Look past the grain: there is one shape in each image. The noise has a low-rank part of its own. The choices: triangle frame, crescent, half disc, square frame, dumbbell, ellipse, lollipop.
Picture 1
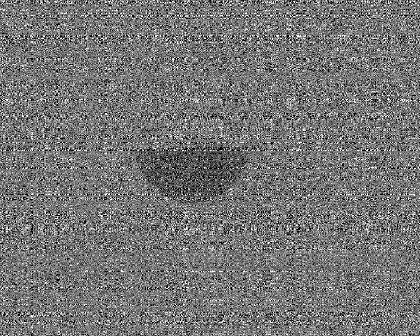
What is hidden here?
dark half disc, centre
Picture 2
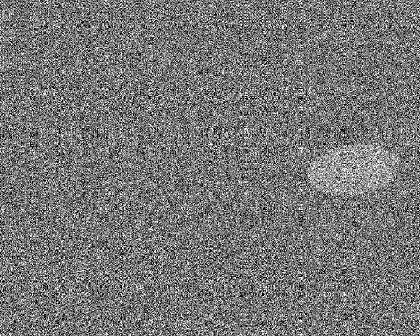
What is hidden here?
light ellipse, middle right
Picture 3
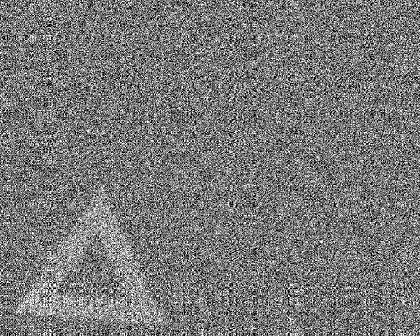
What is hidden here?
light triangle frame, bottom left
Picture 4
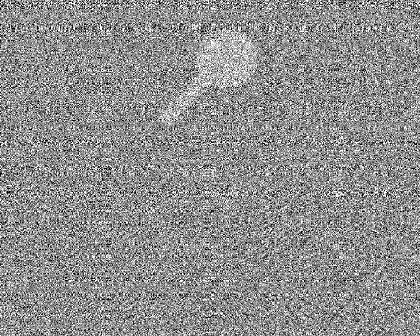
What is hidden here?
light lollipop, top middle
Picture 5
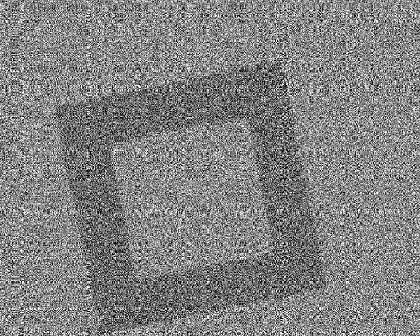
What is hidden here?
dark square frame
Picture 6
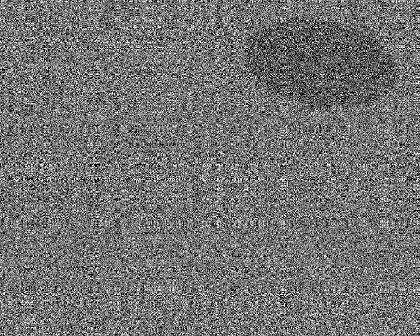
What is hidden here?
dark ellipse, top right
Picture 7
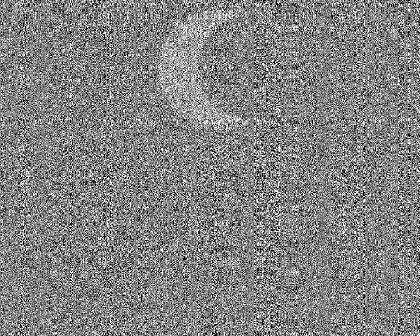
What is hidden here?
light crescent, top middle
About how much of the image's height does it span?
a third
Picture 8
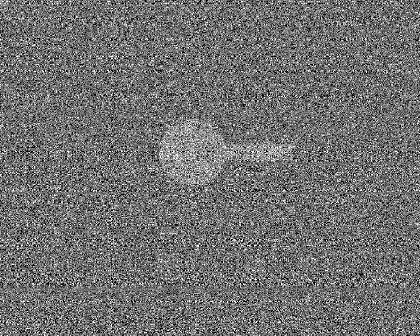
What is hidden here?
light lollipop, centre
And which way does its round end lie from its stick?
left
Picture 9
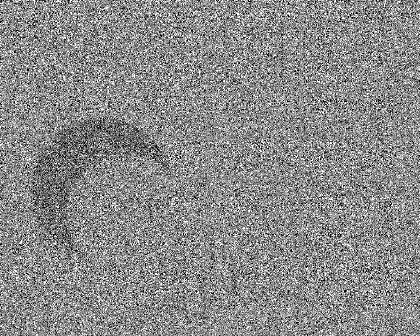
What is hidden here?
dark crescent, middle left
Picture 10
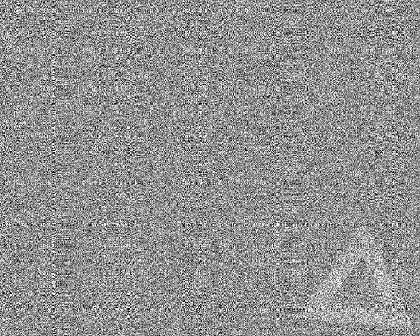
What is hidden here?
light triangle frame, bottom right
